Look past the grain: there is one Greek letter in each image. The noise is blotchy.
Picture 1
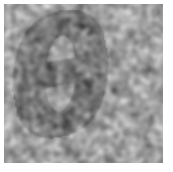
theta
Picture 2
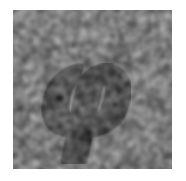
phi
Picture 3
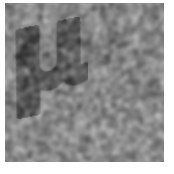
mu
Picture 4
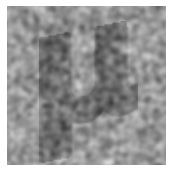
mu
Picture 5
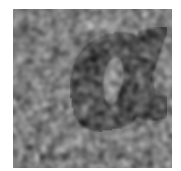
alpha
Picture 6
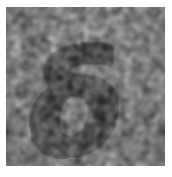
delta
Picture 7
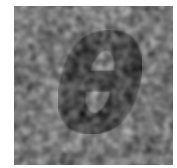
theta
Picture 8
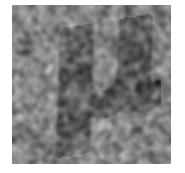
mu
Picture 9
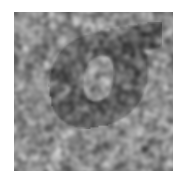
sigma
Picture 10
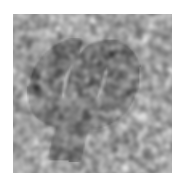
phi
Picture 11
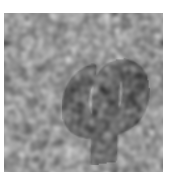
phi
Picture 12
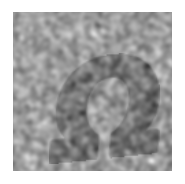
omega
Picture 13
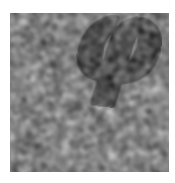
phi
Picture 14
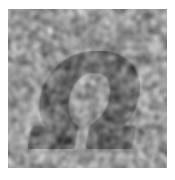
omega
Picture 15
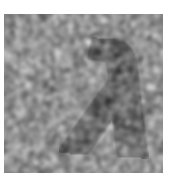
lambda
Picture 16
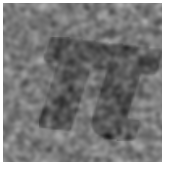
pi
